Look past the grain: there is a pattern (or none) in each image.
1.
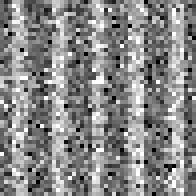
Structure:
vertical stripes
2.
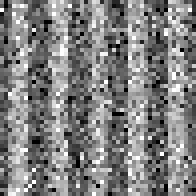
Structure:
vertical stripes
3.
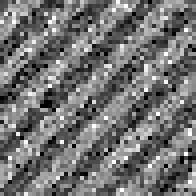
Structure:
diagonal stripes
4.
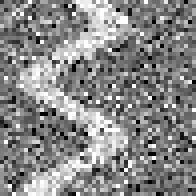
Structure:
a wavy band
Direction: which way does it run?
top to bottom
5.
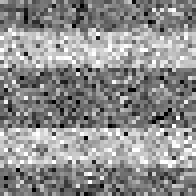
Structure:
horizontal stripes
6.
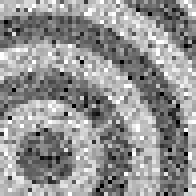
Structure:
rings round one point
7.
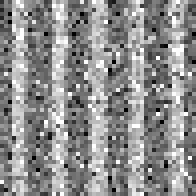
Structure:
vertical stripes
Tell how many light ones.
5
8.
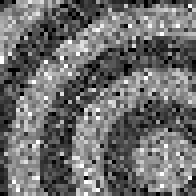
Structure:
rings round one point
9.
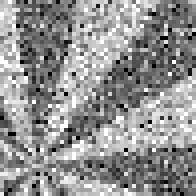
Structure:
spokes from one point
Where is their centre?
bottom left
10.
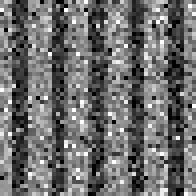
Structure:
vertical stripes
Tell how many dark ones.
5
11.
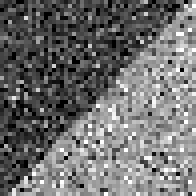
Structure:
a sharp edge
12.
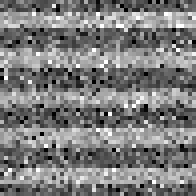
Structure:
horizontal stripes
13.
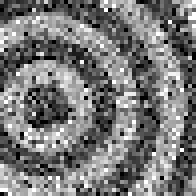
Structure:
rings round one point
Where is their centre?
middle left
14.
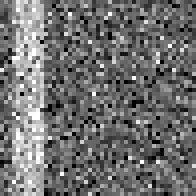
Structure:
one vertical stripe
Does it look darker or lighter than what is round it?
lighter
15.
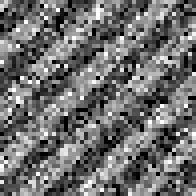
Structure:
diagonal stripes
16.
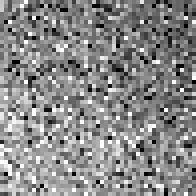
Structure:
a smooth slope
